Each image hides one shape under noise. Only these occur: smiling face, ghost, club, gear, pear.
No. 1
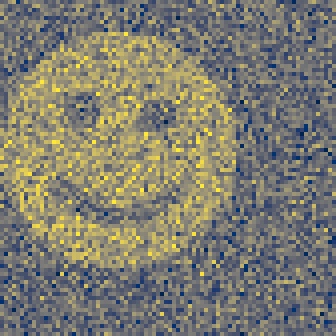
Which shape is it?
smiling face
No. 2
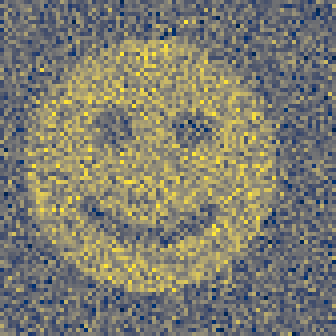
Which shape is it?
smiling face
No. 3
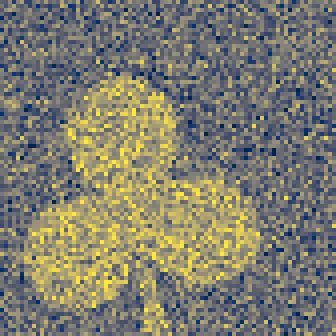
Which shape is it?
club
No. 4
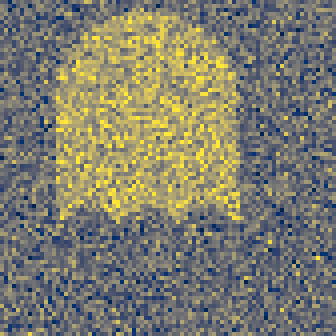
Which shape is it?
ghost
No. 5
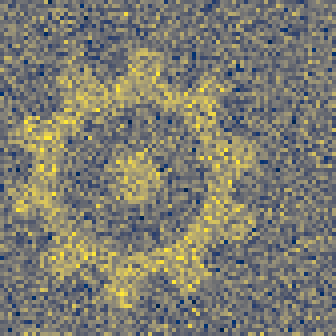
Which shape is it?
gear
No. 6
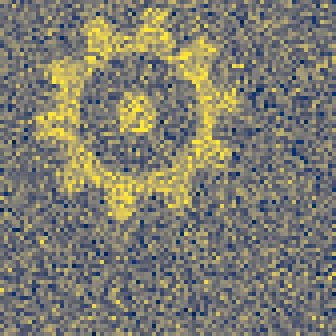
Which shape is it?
gear
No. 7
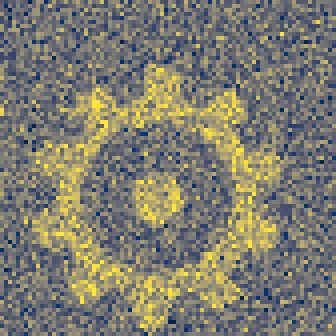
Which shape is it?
gear
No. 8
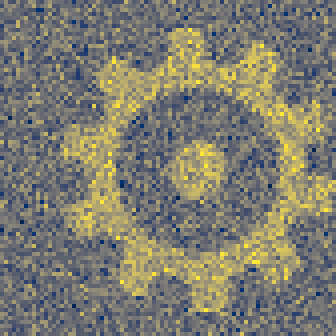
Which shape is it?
gear
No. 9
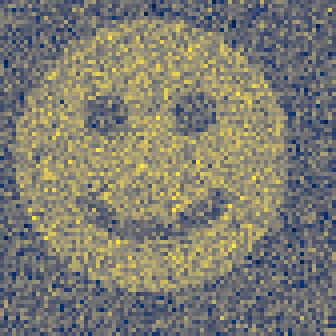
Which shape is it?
smiling face
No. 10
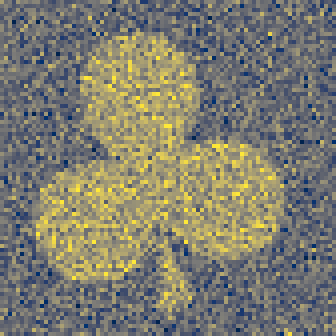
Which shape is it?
club
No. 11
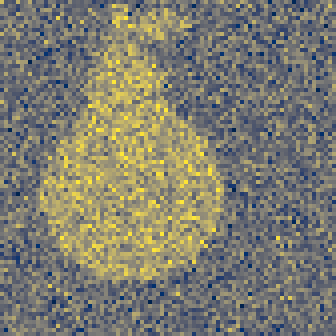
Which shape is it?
pear
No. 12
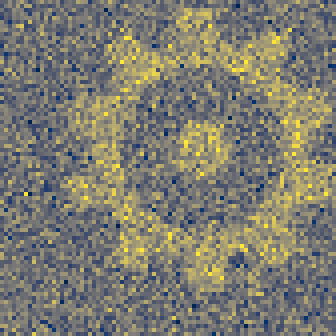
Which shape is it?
gear
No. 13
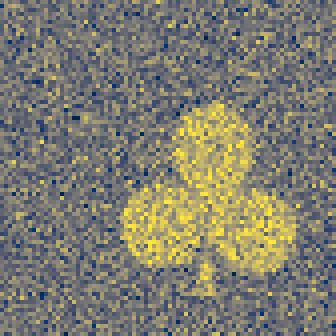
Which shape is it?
club
